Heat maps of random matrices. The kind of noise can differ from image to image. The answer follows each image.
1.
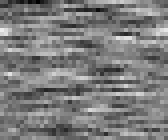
streaked along the rows
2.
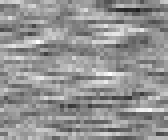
streaked along the rows
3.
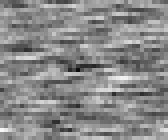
streaked along the rows
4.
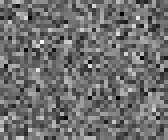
independent entries
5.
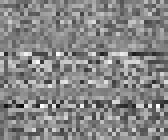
rows of uneven size
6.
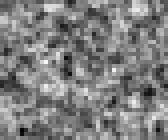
blotchy
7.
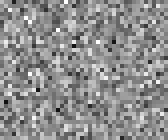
independent entries
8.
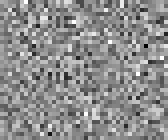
low rank plus noise
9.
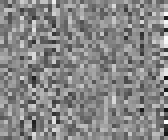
columns of uneven size
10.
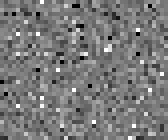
heavy tails
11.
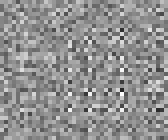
low rank plus noise
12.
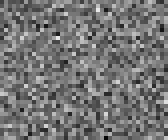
independent entries
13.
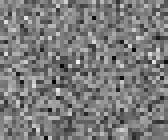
independent entries
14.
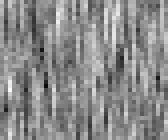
streaked along the columns
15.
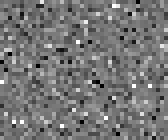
heavy tails
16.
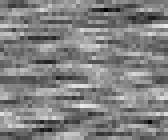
streaked along the rows
